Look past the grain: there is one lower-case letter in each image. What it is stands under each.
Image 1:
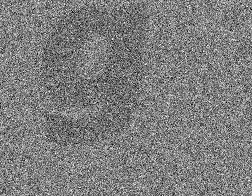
g
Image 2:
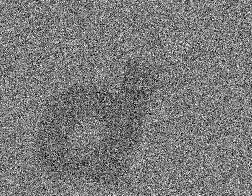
d
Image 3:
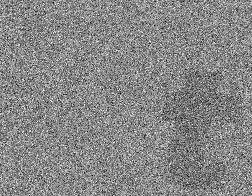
t
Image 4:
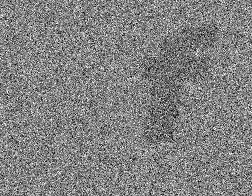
f
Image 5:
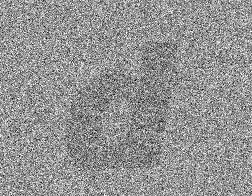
d
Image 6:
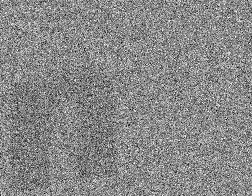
n
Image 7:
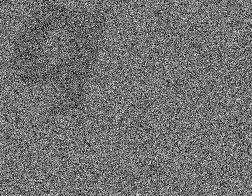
q
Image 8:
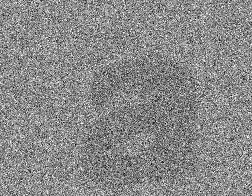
a
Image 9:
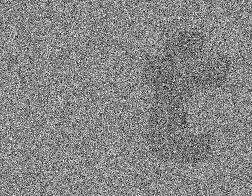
t
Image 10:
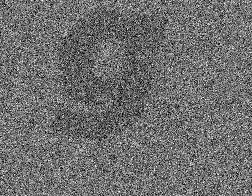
g
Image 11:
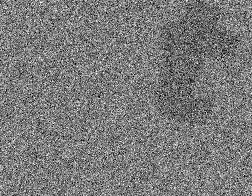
t
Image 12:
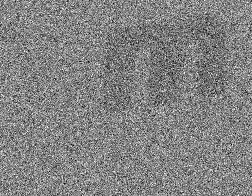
m
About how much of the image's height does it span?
half
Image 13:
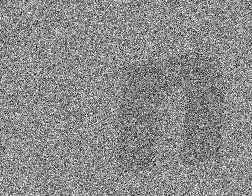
n
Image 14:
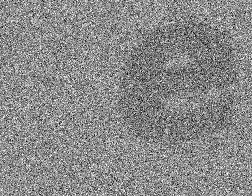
e
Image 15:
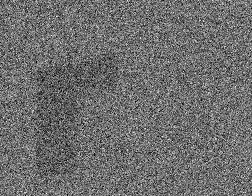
r
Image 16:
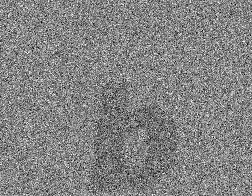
b
